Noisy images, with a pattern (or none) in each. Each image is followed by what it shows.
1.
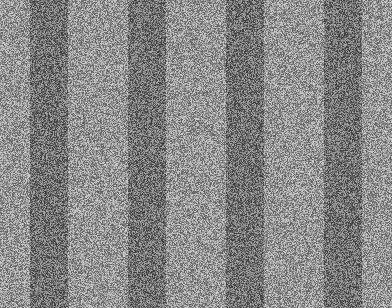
vertical stripes
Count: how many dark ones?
4
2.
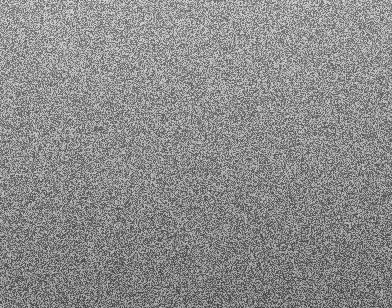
a smooth slope
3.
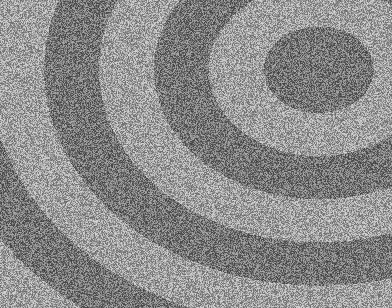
rings round one point
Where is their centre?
top right
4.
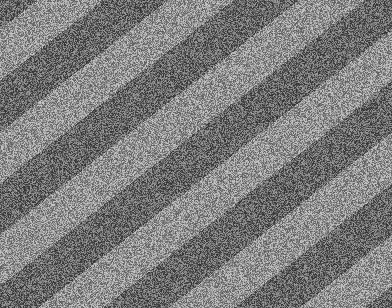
diagonal stripes
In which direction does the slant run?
bottom left to top right
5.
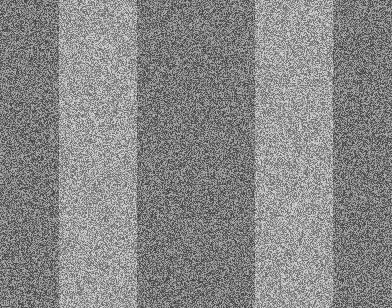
vertical stripes
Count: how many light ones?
2
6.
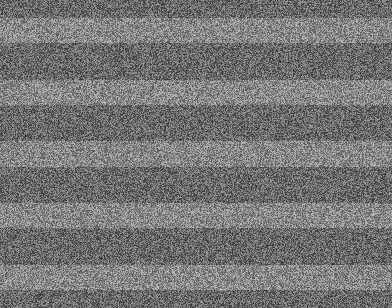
horizontal stripes
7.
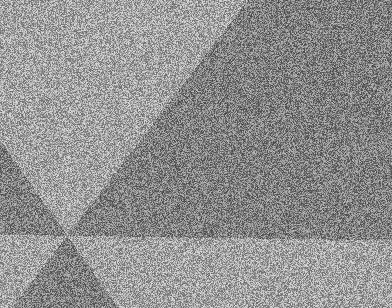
spokes from one point
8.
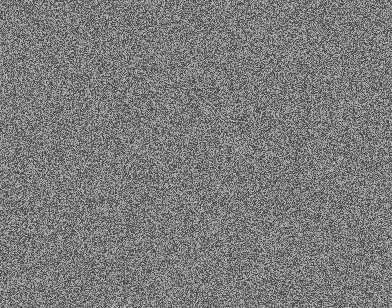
only noise
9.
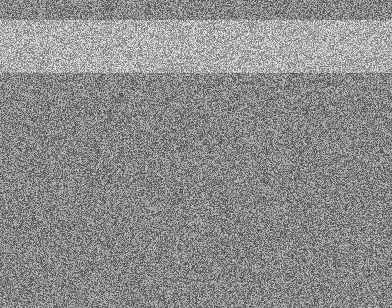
one horizontal stripe
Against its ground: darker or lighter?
lighter
